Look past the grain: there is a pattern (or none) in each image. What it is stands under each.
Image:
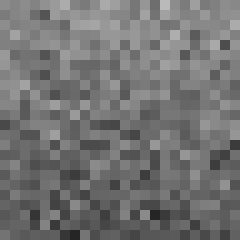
a smooth slope
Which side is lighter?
top
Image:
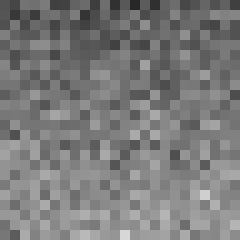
a smooth slope
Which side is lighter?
bottom
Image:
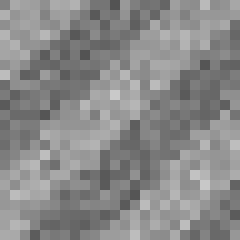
diagonal stripes
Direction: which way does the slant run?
bottom left to top right
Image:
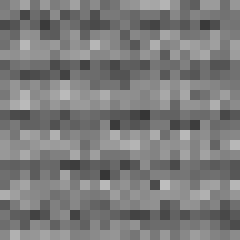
horizontal stripes
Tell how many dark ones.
5
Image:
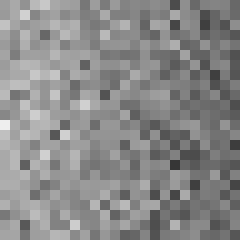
a smooth slope
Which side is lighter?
left
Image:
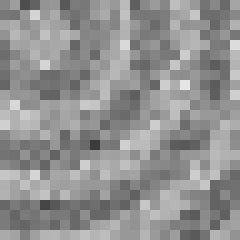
rings round one point
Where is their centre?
top left
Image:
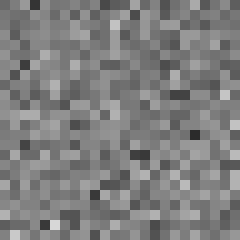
only noise
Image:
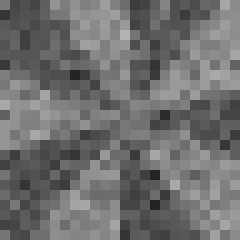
spokes from one point
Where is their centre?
centre
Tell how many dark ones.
5
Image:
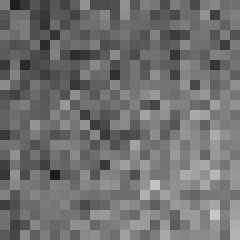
a smooth slope
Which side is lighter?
bottom right
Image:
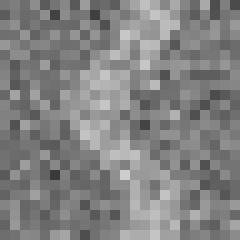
a wavy band
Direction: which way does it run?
top to bottom
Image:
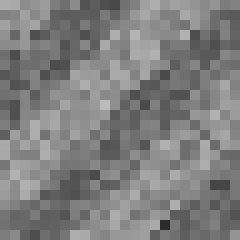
diagonal stripes
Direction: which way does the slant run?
bottom left to top right
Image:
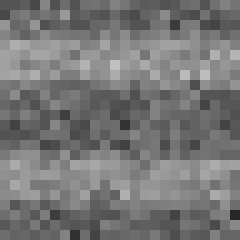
horizontal stripes
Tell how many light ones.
2
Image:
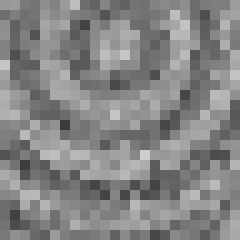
rings round one point
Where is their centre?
top middle
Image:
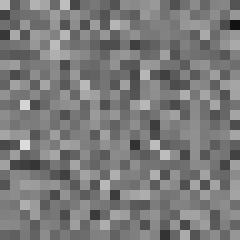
only noise
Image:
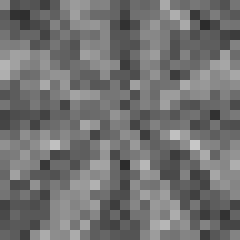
spokes from one point
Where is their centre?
centre
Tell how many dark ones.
8
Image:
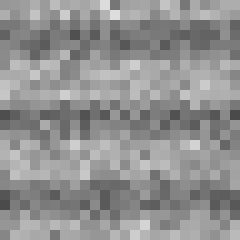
horizontal stripes
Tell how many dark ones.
3
